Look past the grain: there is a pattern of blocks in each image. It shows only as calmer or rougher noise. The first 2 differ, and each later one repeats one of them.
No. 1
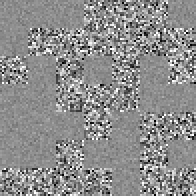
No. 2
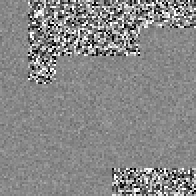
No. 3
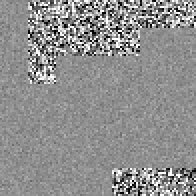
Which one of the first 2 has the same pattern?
2
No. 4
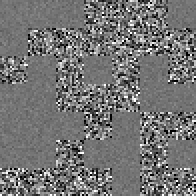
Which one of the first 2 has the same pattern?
1
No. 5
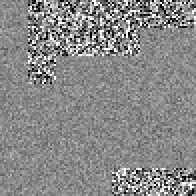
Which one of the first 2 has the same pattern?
2
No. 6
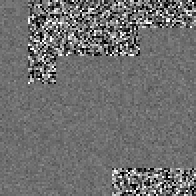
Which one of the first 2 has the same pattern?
2
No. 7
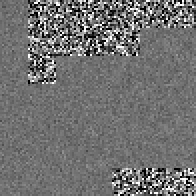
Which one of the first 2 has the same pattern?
2
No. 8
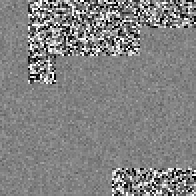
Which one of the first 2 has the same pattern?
2
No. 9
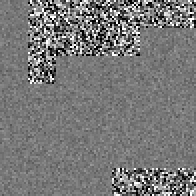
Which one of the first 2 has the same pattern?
2
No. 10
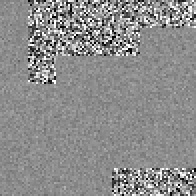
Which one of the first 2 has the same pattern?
2
